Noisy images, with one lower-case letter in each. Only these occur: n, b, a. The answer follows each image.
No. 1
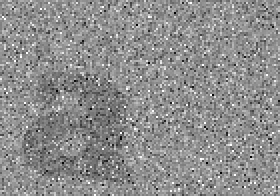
a
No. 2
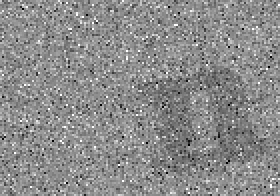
n
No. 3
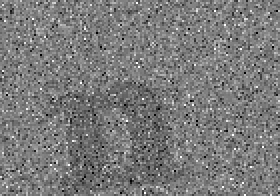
n
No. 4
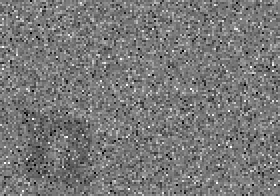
n
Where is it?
bottom left
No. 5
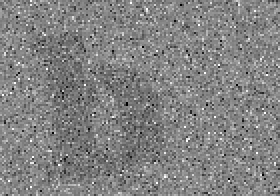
b
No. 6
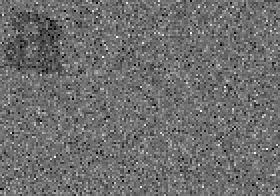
a
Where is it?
top left
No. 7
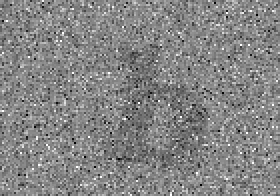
b
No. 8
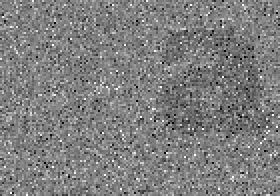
a
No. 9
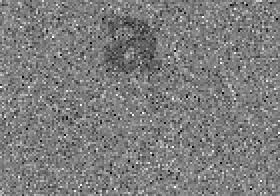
a
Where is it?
top middle
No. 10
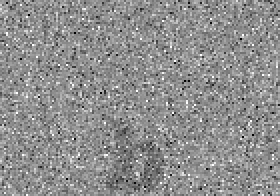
b
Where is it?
bottom middle
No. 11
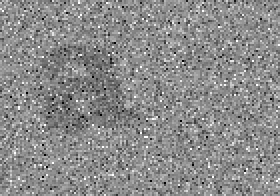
a
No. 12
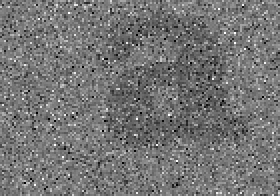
a
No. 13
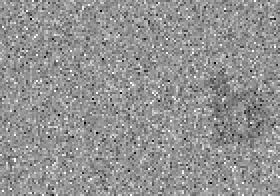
b
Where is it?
middle right
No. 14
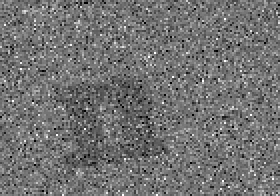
n
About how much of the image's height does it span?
half
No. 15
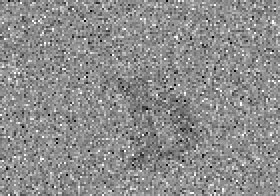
b
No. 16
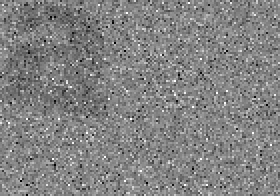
a
